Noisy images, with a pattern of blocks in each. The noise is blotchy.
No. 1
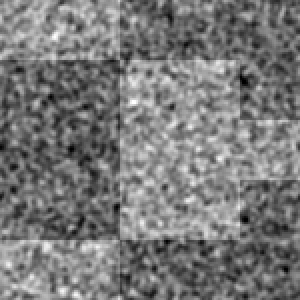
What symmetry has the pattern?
top and bottom mirror each other
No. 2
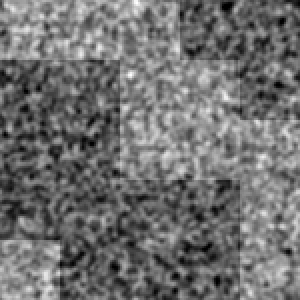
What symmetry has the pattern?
mirrored about the diagonal from the bottom left
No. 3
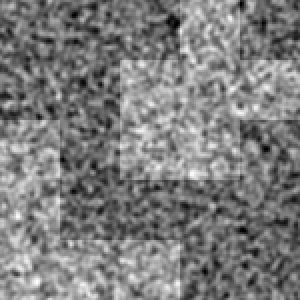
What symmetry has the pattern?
mirrored about the diagonal from the bottom left
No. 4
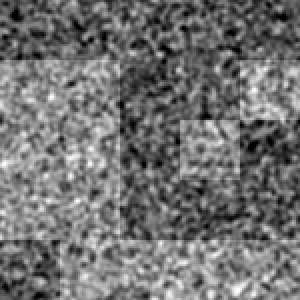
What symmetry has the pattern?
no symmetry
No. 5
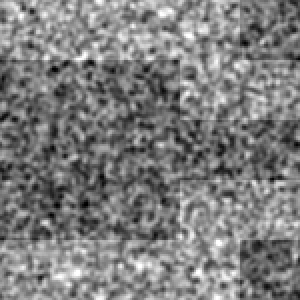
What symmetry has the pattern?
top and bottom mirror each other
